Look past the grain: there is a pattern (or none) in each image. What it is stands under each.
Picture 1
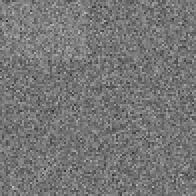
one block
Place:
top left
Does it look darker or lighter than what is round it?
lighter
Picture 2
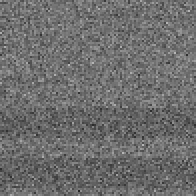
bands of rows
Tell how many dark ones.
2
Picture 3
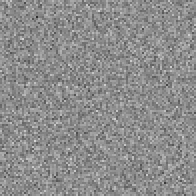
only noise
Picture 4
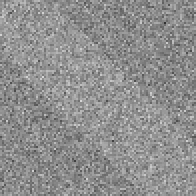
a diagonal band
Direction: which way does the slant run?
top left to bottom right
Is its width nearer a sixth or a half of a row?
a half
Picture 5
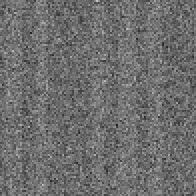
bands of columns
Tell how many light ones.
5
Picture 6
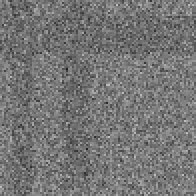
bands of rows crossing bands of columns
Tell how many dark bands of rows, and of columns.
1 and 2
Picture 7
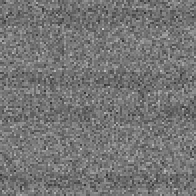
bands of rows
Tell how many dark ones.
4
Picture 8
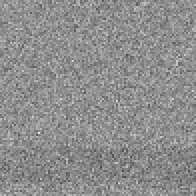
one band of rows
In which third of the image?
bottom
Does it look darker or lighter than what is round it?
darker
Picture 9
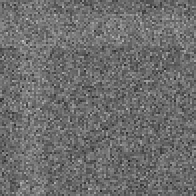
bands of rows crossing bands of columns
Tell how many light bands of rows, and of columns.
1 and 1
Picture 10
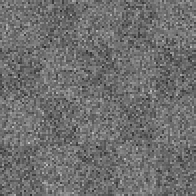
a checkerboard
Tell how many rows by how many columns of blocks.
4 by 5
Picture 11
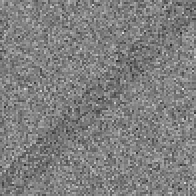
a diagonal band
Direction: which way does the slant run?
bottom left to top right
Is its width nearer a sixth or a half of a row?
a sixth
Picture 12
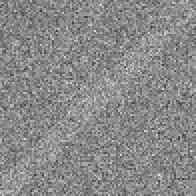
a diagonal band
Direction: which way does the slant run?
bottom left to top right
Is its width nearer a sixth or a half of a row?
a sixth
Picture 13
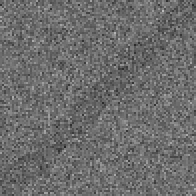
a diagonal band
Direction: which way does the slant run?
bottom left to top right
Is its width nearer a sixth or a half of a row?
a sixth
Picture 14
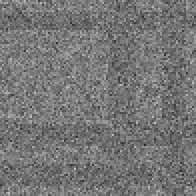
bands of rows crossing bands of columns
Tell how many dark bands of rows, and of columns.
3 and 2
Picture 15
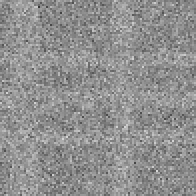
bands of rows crossing bands of columns
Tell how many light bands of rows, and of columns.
3 and 2
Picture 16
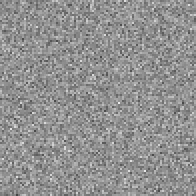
only noise
